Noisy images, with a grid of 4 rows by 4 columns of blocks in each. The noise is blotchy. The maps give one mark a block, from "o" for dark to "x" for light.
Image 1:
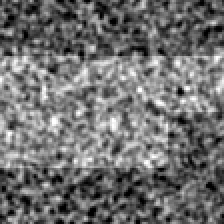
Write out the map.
o o o o
x x x x
x x x o
o o o o
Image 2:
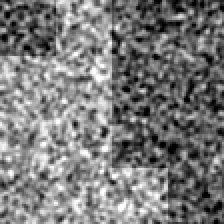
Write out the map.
o x o o
x x o o
x x o o
x x x o
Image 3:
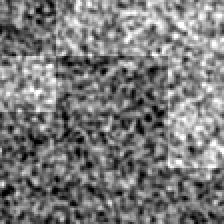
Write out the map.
o x x x
x o o x
o o o x
o o o o
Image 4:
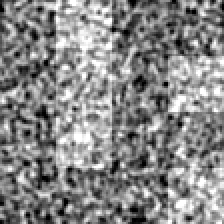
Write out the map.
o x o o
o x o x
o x o o
o o o x
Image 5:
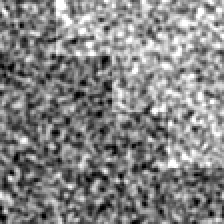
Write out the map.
o x x x
o o x x
o o o x
o o o o
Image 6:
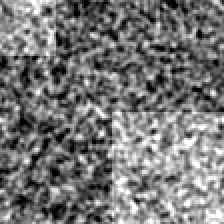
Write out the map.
x o o o
o o o o
o o x x
o o x x
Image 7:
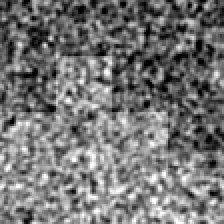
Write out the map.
o o o o
o x o o
x x x o
x x x x
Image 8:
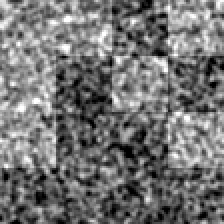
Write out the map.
x x o x
x o x o
x o o x
o o o o
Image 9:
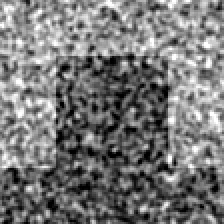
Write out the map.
x x x x
x o o x
x o o x
o o o o
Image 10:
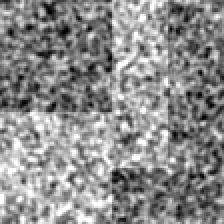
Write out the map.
o o x o
o o x o
x x x o
x x o o
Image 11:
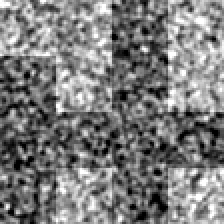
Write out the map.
x x o x
o x o x
o o o o
o x o x
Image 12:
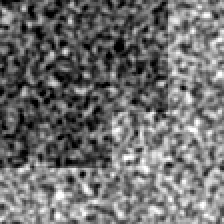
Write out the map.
o o o x
o o o x
o o x x
x x x x
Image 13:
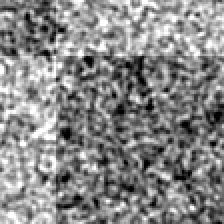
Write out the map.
o x x x
x o o o
x o o o
x o o o
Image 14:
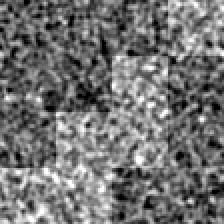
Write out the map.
o o o x
o o x o
o x x o
x x o o
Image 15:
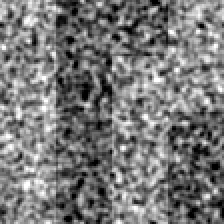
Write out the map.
x o o x
x o x x
x o x o
x o x o
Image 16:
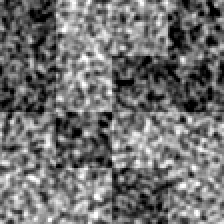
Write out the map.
o x x o
o x o o
x o x x
x x o x
